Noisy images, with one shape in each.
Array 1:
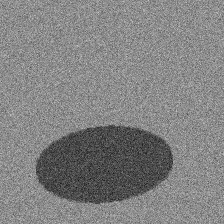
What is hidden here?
dark ellipse
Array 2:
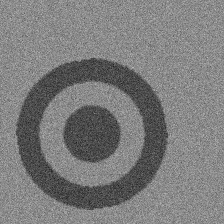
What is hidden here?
dark bullseye
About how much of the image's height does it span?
two thirds
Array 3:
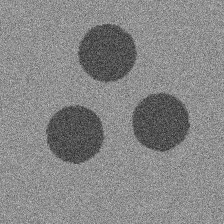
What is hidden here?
dark three dots
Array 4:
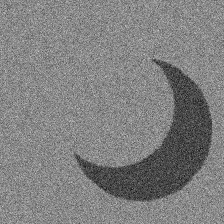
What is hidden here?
dark crescent
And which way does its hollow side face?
up and left
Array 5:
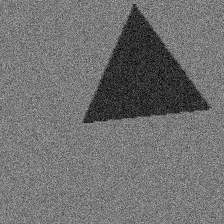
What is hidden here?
dark triangle
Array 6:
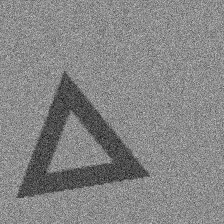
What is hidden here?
dark triangle frame
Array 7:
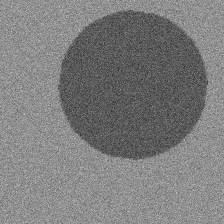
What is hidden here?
dark disc
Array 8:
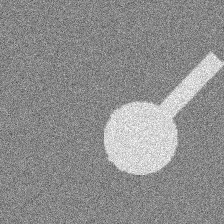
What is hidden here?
light lollipop
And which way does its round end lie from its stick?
down and left
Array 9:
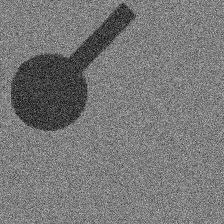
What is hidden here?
dark lollipop
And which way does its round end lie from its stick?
down and left
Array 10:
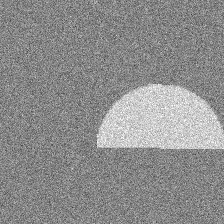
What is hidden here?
light half disc
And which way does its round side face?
up
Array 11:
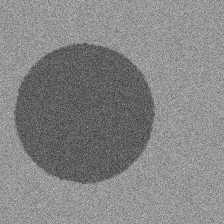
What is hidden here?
dark disc
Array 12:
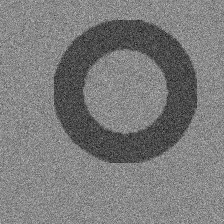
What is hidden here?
dark ring
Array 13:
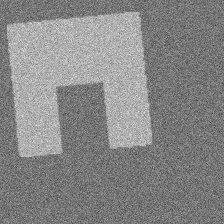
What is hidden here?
light square with a notch
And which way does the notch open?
down
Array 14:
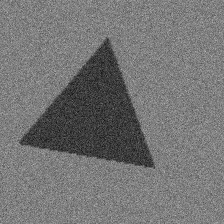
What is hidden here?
dark triangle
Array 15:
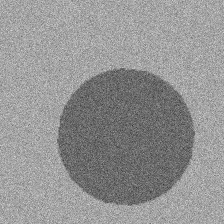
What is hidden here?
dark disc
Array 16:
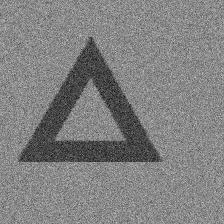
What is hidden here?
dark triangle frame
